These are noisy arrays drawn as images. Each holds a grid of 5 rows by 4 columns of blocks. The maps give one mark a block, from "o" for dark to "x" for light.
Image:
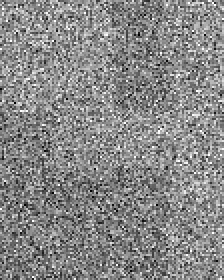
x x o x
x x o x
o x x x
o o o x
o o o x
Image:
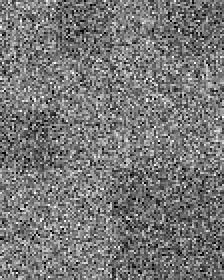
x o x o
x x x x
o x x x
x x o o
x x o o
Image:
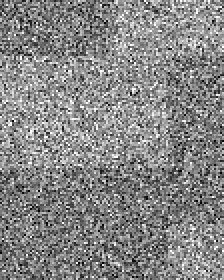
o o x x
x x x o
x x x o
o o o o
o o o x
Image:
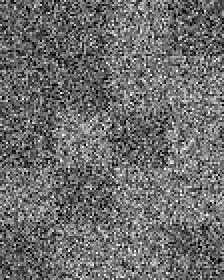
o o x o
o o x x
o x o x
x o x x
o x x o
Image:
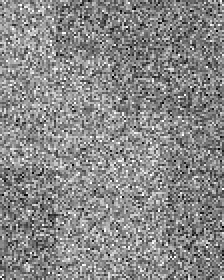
x o o o
x x o o
x x x o
o x x o
o x x o
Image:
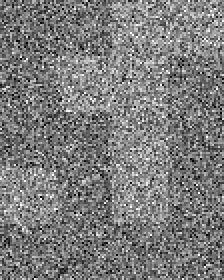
o o x x
o x x o
o o x o
x o x o
o o o o
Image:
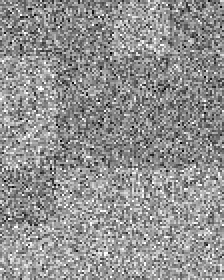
o o x o
x o o o
x o o o
o x x x
x x x x
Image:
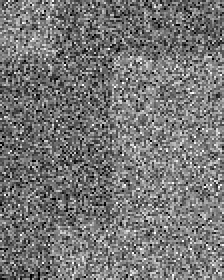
x o o o
o o x x
o o x x
o o x x
o x x x
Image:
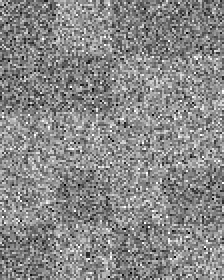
o x o o
o o x x
x x x x
x o x o
o x o x
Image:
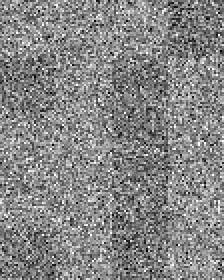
x x x o
o x o x
x x o x
x x o x
o x o x
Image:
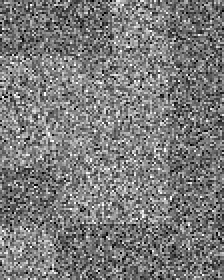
o o x o
x x x o
x x x o
o x x o
x o o o
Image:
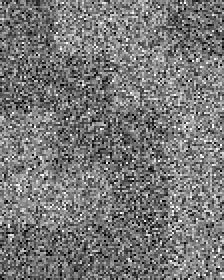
o x x o
o o x x
x o o x
x x o x
o o o x
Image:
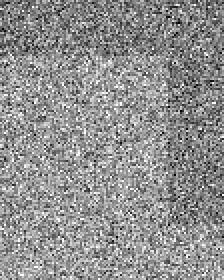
o o o o
x x x o
x x x o
x x x o
x x x x
